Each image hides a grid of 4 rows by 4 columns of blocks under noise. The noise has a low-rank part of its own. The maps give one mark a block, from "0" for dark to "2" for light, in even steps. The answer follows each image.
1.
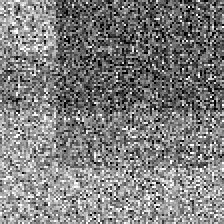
2 0 0 0
1 0 0 0
2 1 1 1
2 2 2 2
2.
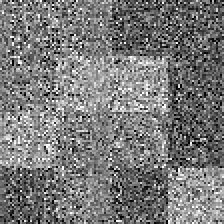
1 1 0 0
1 2 2 0
2 1 1 0
0 1 0 2
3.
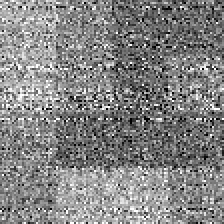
2 1 0 0
2 1 0 1
1 0 0 0
1 2 2 1
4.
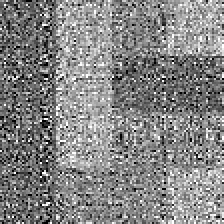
0 2 1 2
0 2 0 0
0 2 1 1
0 1 1 2
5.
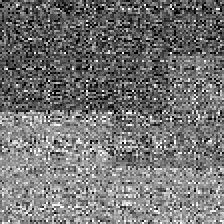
0 0 0 0
0 0 0 1
2 2 1 1
2 2 2 2
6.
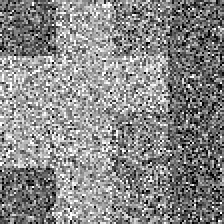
0 2 1 0
2 2 2 0
2 2 1 0
0 2 1 0
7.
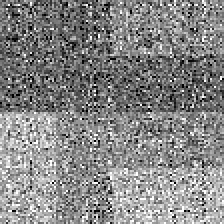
0 0 1 1
0 0 0 0
2 1 1 1
2 1 2 2
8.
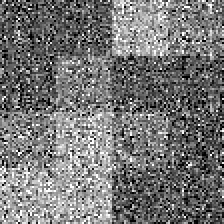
0 0 2 1
0 1 0 0
1 2 1 0
2 2 0 0
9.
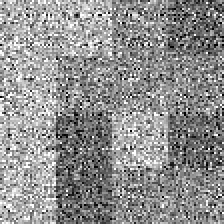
2 2 1 0
2 1 1 1
2 0 2 0
2 0 1 1
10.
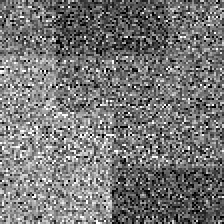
1 0 0 1
2 1 1 1
2 2 1 1
2 2 0 0
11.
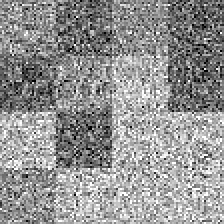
1 0 1 0
0 1 2 0
2 0 2 2
1 2 2 2
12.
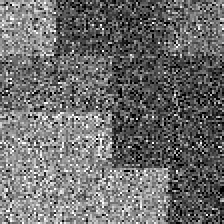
2 0 0 1
1 1 0 0
2 2 0 0
2 2 2 0
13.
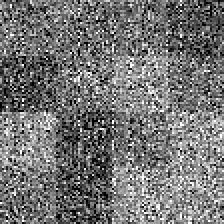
1 1 1 0
0 1 2 1
2 0 1 2
1 0 2 2
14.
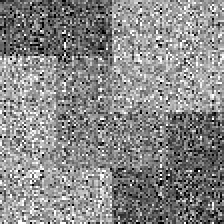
0 0 2 2
2 1 2 2
2 1 1 0
2 2 0 0
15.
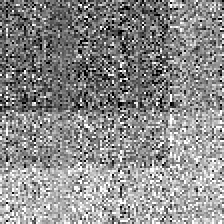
0 0 0 1
0 0 0 1
1 1 1 2
2 2 2 2
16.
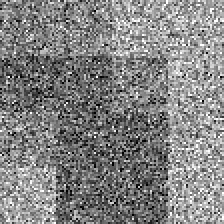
1 1 2 2
0 0 1 2
1 0 0 2
2 0 0 2
